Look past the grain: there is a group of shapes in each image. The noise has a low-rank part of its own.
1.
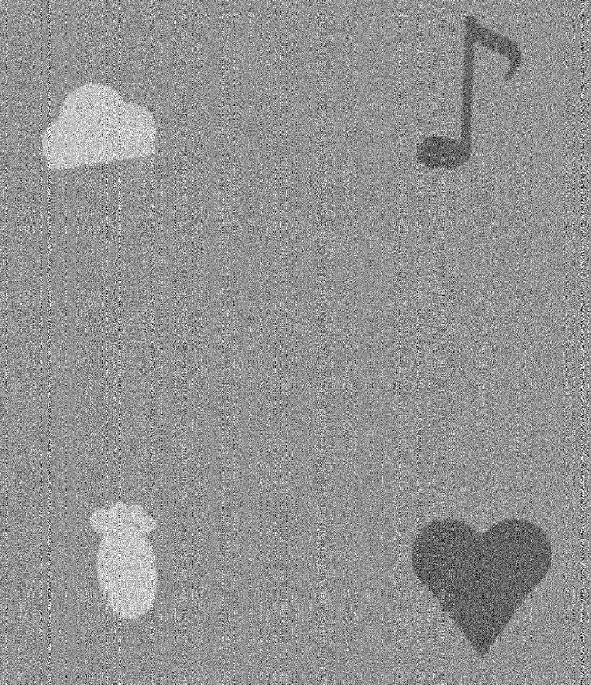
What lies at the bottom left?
footprint
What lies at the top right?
musical note
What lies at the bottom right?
heart
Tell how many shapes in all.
4
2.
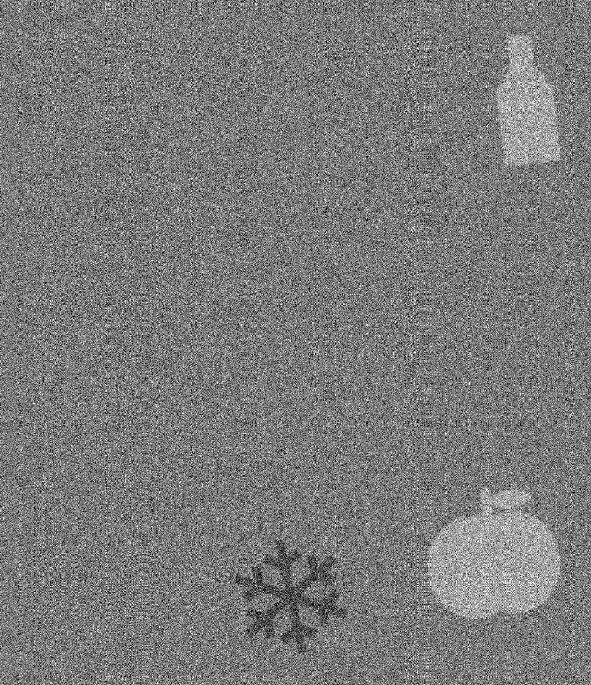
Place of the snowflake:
bottom middle
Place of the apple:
bottom right
